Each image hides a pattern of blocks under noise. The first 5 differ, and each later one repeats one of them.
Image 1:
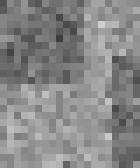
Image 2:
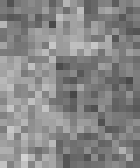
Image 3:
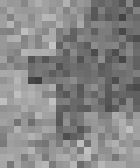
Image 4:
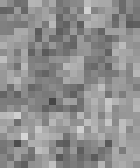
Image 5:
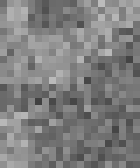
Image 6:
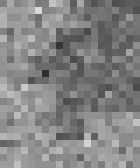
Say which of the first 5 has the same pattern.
3
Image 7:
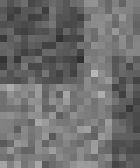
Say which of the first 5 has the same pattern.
1
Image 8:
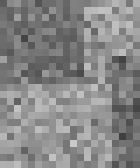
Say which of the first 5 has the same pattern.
1
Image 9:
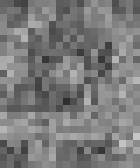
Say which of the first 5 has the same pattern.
4
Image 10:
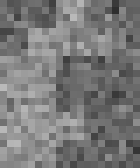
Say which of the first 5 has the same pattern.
2
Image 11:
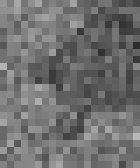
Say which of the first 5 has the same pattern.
3
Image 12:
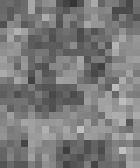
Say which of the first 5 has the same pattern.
4
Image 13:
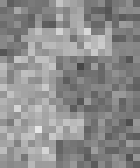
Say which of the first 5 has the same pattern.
2
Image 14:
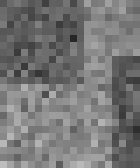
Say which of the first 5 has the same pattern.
1
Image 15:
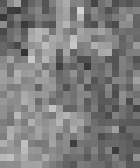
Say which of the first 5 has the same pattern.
2
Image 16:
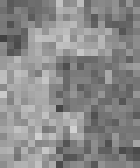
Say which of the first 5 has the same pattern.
2
